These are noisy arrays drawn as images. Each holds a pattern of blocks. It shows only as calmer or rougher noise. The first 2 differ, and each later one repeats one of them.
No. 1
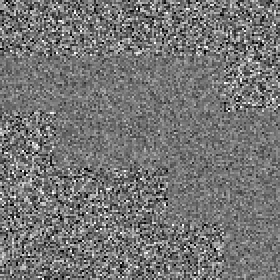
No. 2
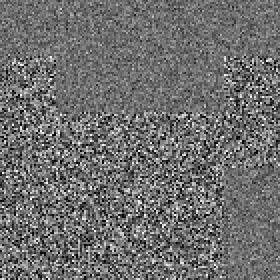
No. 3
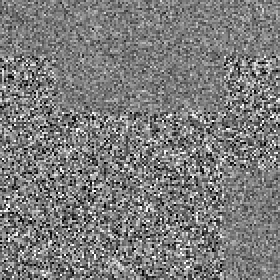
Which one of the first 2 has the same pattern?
2
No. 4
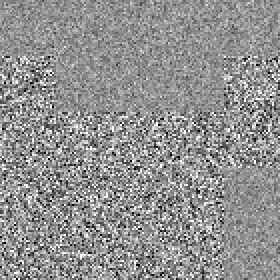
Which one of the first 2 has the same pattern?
2
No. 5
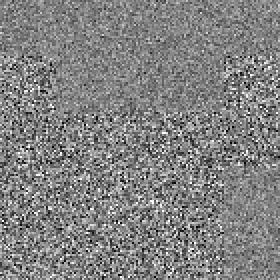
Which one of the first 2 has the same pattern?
2
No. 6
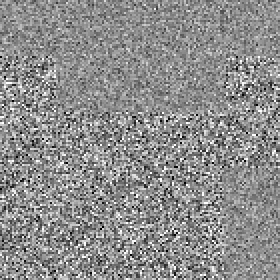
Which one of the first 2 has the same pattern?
2
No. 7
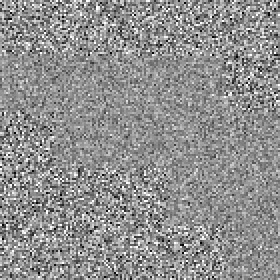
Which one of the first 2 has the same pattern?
1
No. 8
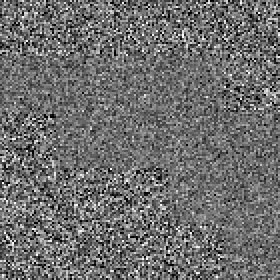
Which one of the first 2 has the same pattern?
1
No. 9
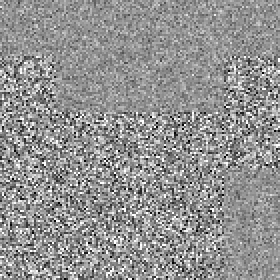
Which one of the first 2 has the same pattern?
2
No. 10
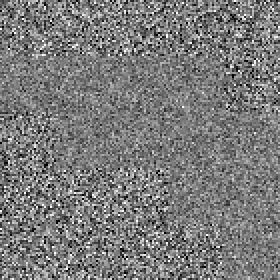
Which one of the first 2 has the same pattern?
1
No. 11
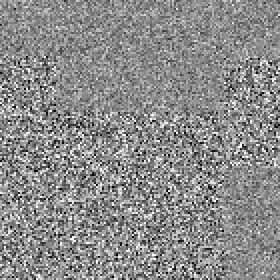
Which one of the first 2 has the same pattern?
2
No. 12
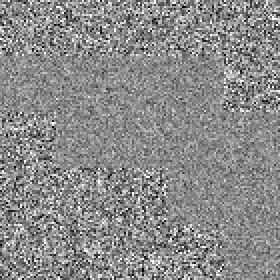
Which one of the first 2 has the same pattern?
1
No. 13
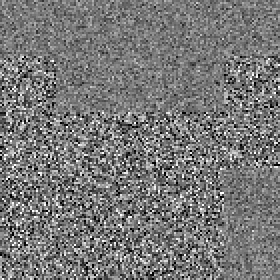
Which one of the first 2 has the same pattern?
2
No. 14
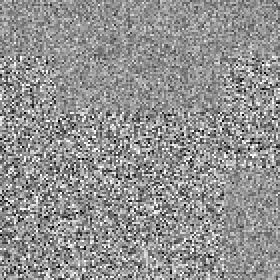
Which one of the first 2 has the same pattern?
2
